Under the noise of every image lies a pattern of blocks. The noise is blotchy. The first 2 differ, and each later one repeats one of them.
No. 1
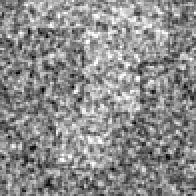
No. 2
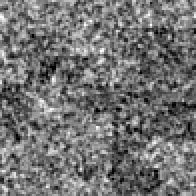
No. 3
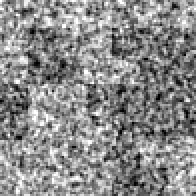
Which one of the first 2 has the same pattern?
2
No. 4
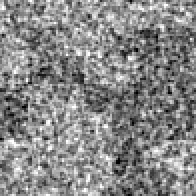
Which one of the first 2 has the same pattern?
2
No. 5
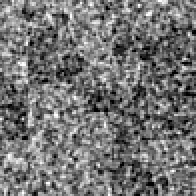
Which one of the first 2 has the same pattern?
2
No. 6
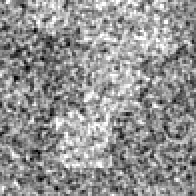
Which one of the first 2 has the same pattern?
1
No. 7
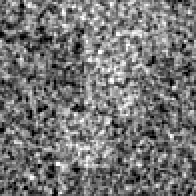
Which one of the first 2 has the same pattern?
1
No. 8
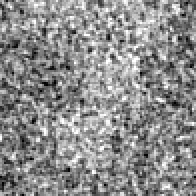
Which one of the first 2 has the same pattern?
1
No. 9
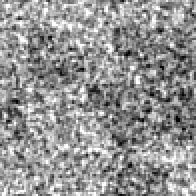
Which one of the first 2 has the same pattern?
2
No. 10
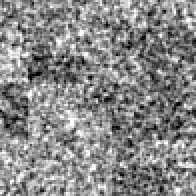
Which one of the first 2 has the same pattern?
2
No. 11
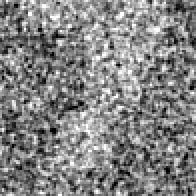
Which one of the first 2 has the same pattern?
1
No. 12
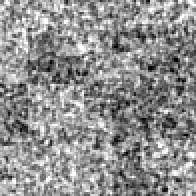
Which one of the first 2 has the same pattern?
2
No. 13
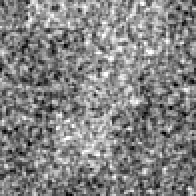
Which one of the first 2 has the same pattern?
1
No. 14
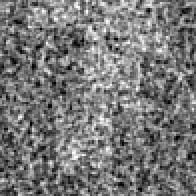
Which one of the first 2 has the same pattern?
1
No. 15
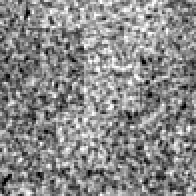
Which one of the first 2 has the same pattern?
1
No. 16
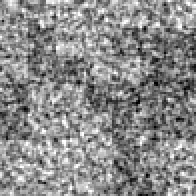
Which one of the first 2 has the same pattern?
2
